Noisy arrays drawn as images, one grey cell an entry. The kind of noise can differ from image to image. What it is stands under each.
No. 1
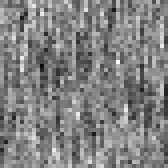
streaked along the columns
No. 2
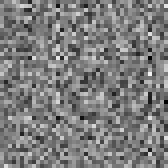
low rank plus noise
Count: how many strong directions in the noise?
one
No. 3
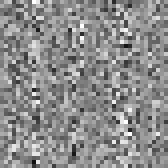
columns of uneven size
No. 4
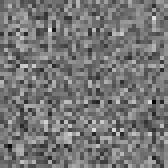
low rank plus noise
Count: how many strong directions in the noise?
three or four
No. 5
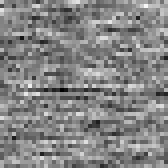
streaked along the rows
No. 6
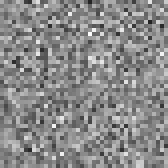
low rank plus noise
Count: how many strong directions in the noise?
five to eight
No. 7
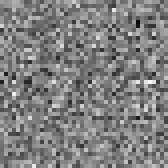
low rank plus noise
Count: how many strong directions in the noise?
one
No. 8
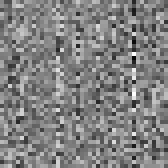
columns of uneven size
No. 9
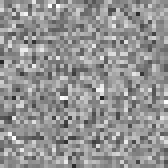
low rank plus noise
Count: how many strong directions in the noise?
five to eight
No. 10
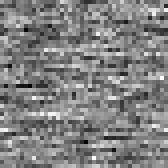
streaked along the rows
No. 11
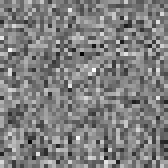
low rank plus noise
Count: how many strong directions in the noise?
one
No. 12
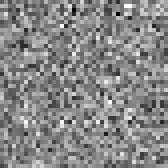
low rank plus noise
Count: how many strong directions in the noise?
one
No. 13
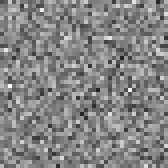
independent entries
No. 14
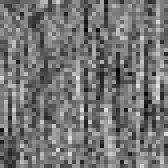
streaked along the columns
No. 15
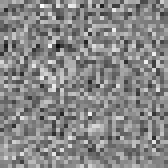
low rank plus noise
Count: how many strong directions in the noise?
three or four
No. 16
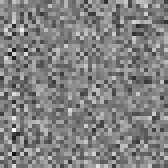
low rank plus noise
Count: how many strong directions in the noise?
one
